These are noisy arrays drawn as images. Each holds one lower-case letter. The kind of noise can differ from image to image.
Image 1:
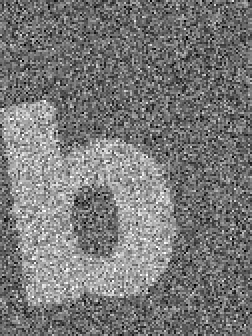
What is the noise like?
independent entries
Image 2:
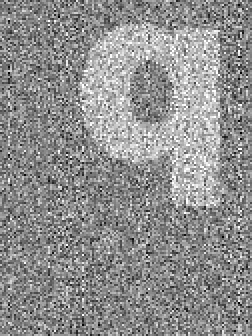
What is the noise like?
columns of uneven size
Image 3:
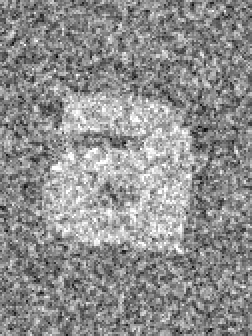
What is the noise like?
blotchy
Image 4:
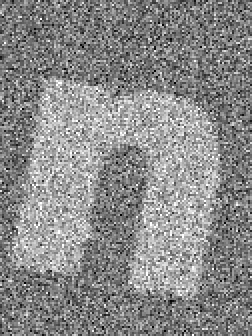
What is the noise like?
independent entries
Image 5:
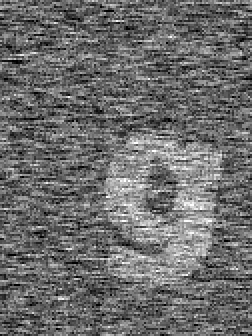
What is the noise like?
streaked along the rows
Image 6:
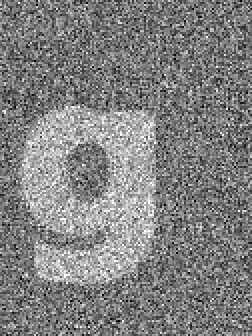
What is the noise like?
low rank plus noise
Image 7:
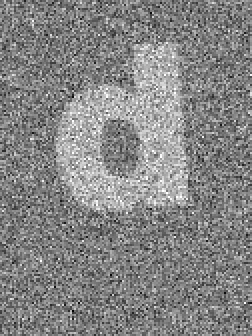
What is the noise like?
low rank plus noise
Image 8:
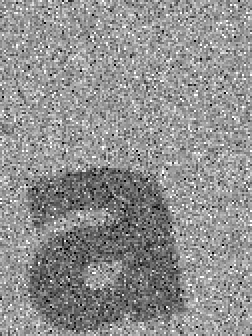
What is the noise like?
heavy tails
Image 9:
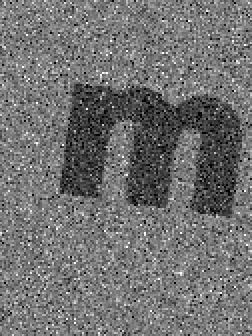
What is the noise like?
heavy tails
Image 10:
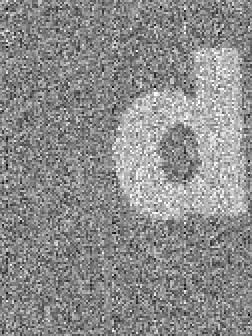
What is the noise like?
columns of uneven size
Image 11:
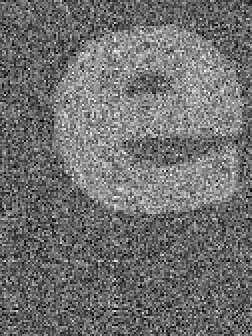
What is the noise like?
low rank plus noise
